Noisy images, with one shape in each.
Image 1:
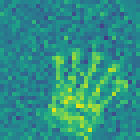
chess queen
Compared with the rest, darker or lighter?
lighter
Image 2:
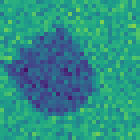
ghost
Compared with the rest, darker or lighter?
darker
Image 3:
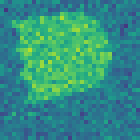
ghost
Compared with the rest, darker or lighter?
lighter
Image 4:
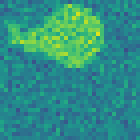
pear
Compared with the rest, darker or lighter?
lighter
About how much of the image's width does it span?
two thirds
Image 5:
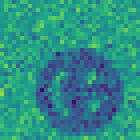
smiling face
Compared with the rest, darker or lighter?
darker
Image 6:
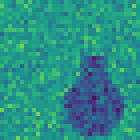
light bulb
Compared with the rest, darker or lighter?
darker
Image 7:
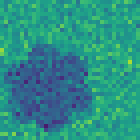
flower
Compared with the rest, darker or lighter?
darker
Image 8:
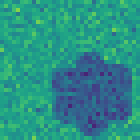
flower
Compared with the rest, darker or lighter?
darker
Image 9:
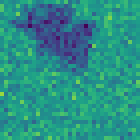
chess knight
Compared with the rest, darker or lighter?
darker
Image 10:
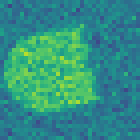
ghost
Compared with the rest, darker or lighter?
lighter
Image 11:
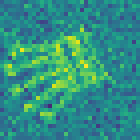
chess queen
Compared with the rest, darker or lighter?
lighter
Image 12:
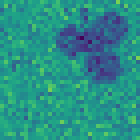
club
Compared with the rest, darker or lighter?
darker
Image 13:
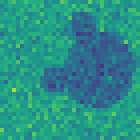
bear's head
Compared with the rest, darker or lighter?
darker
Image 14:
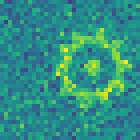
gear
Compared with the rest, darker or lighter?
lighter
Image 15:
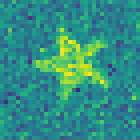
star
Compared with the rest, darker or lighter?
lighter
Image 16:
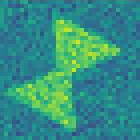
bow tie
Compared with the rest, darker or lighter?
lighter
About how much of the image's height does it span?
nearly all
